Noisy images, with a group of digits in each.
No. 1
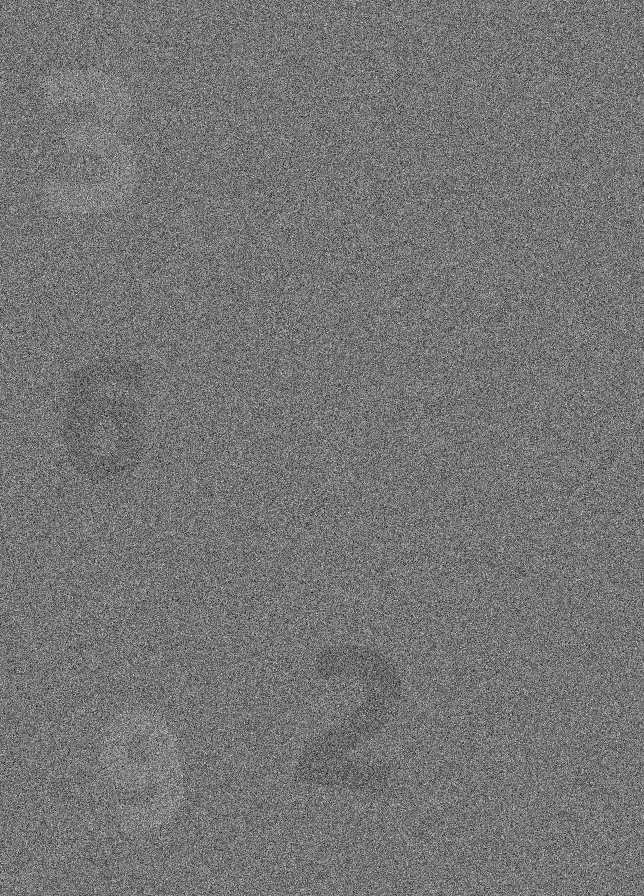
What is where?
top left: light 3; middle left: dark 6; bottom left: light 9; bottom middle: dark 2
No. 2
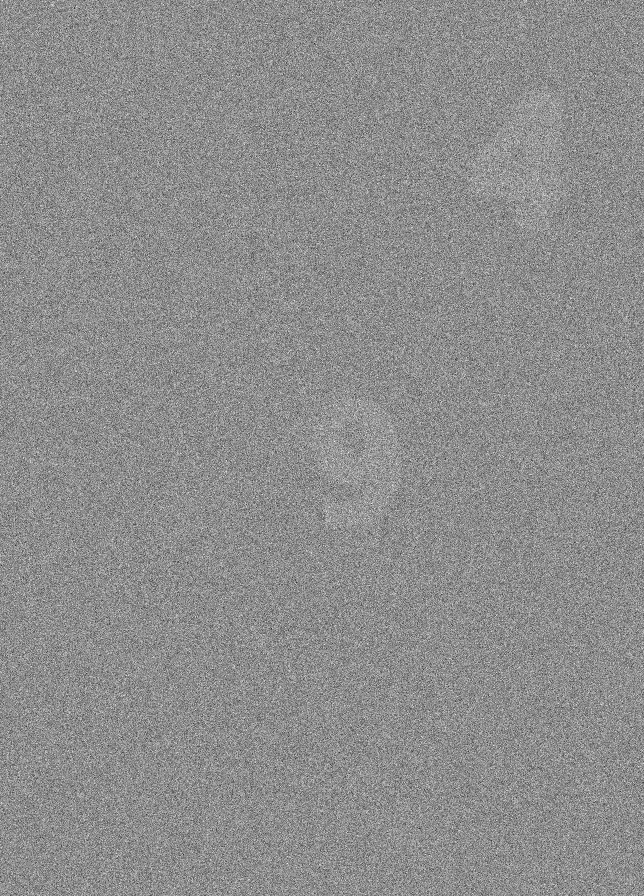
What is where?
top right: light 4; centre: light 9
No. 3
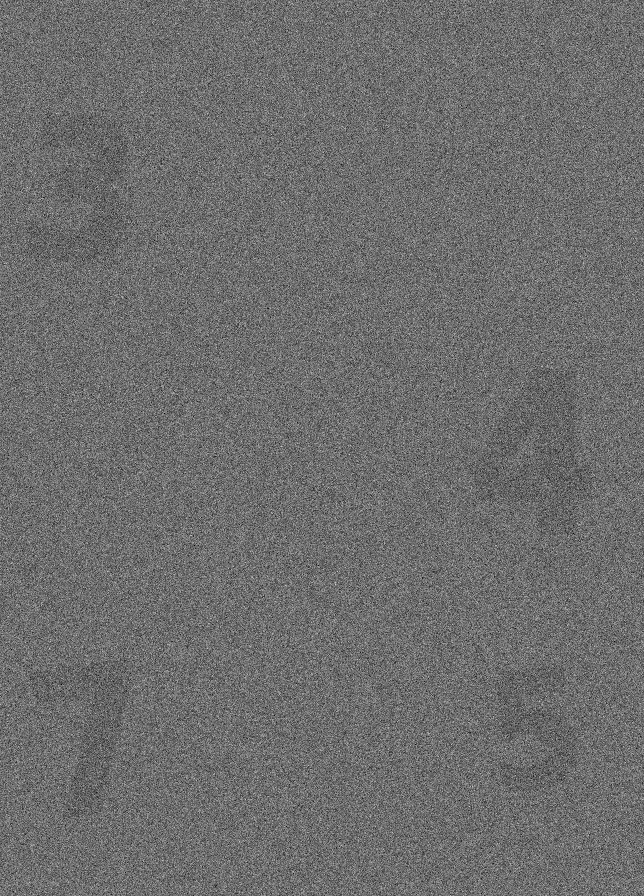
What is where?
top left: dark 3; middle right: dark 4; bottom left: dark 7; bottom right: dark 5
